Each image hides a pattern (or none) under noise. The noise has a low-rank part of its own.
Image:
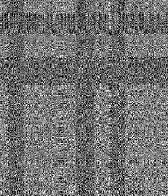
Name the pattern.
bands of rows crossing bands of columns
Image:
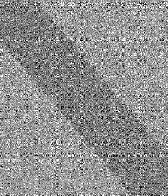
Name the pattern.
a diagonal band
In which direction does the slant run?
top left to bottom right
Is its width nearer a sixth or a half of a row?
a half
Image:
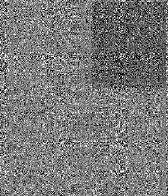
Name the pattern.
one block
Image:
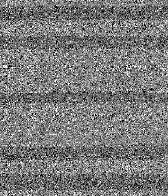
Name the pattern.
bands of rows
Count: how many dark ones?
5
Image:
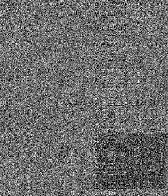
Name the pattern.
one block
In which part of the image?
bottom right
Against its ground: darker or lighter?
darker
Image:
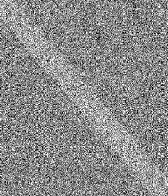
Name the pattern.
a diagonal band
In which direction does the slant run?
top left to bottom right
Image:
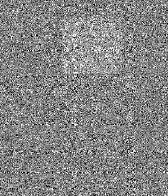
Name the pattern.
one block
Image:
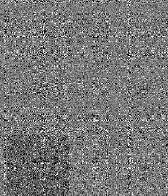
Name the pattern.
one block
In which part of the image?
bottom left
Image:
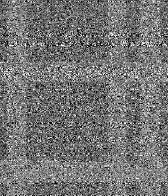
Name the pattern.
bands of rows crossing bands of columns
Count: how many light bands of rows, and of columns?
2 and 3
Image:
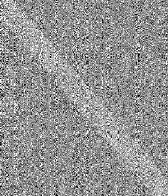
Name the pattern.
a diagonal band
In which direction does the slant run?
top left to bottom right
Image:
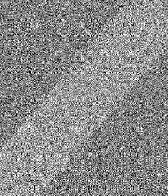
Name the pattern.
a diagonal band
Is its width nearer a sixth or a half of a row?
a half
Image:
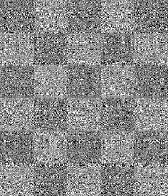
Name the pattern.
a checkerboard
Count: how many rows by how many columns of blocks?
6 by 5
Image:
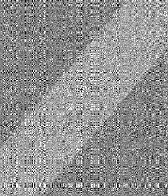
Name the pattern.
a diagonal band
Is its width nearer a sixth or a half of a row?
a half
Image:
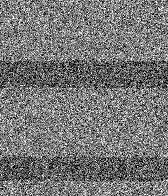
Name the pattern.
bands of rows
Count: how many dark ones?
2
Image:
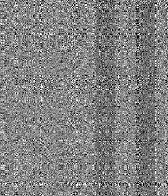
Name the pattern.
bands of columns
